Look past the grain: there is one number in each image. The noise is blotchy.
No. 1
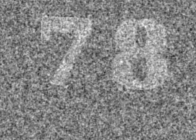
78
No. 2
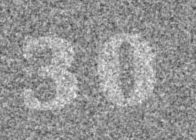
30
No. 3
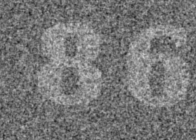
86
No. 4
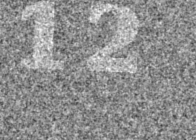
12
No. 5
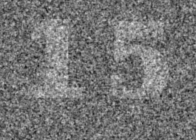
15
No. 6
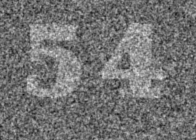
54
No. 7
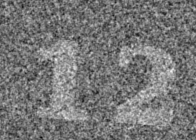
12
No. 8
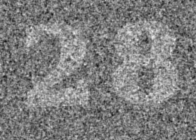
28
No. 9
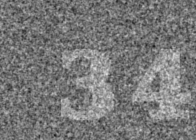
34
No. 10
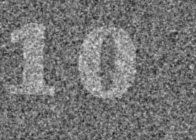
10
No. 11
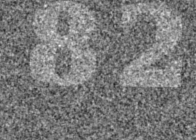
82
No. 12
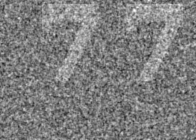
77
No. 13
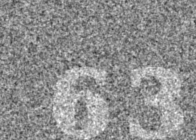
63
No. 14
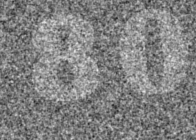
80
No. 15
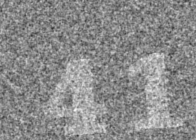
41
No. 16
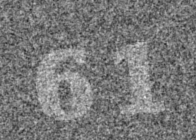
61
